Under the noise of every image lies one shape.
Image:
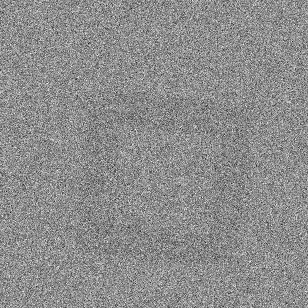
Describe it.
dark square frame
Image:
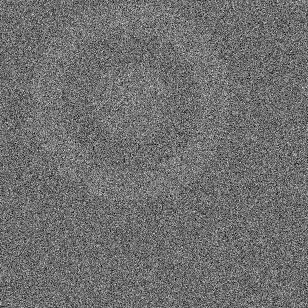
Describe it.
light bullseye
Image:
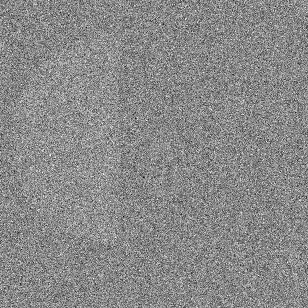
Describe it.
light half disc
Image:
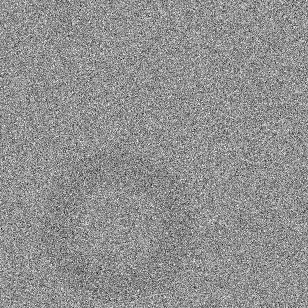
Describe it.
dark ring
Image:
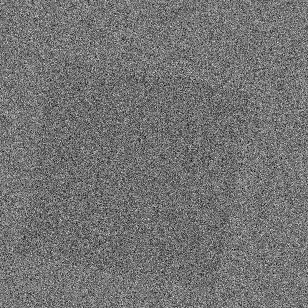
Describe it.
dark square
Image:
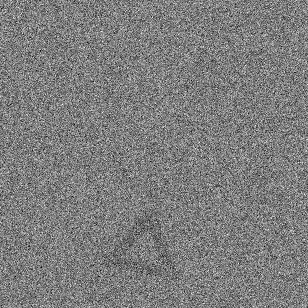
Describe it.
dark triangle frame, bottom middle
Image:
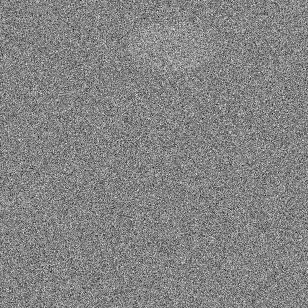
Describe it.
light ellipse, top middle
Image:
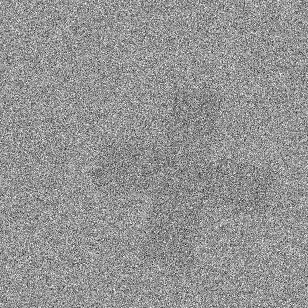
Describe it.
dark cross
